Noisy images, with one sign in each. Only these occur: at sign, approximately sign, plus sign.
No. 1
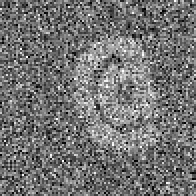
at sign
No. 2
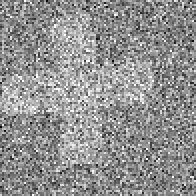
plus sign
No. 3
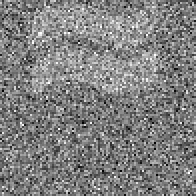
approximately sign
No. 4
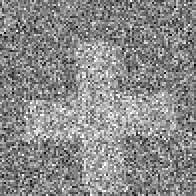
plus sign
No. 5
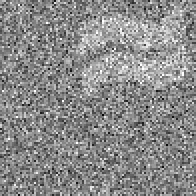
approximately sign
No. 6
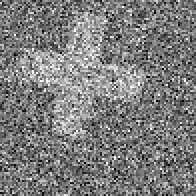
plus sign
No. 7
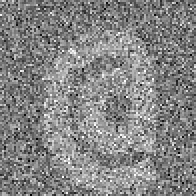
at sign
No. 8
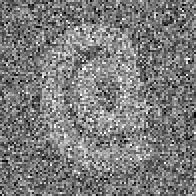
at sign
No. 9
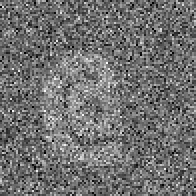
at sign
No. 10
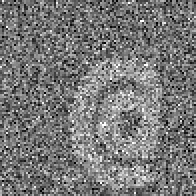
at sign
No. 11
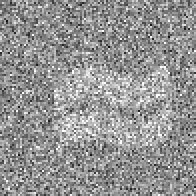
approximately sign
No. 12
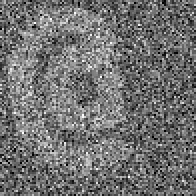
at sign
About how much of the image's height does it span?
nearly all
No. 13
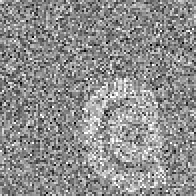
at sign
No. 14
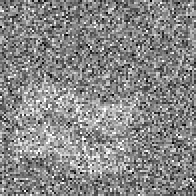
approximately sign
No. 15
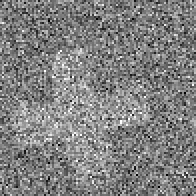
plus sign
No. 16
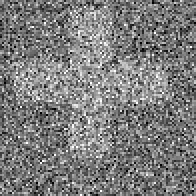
plus sign
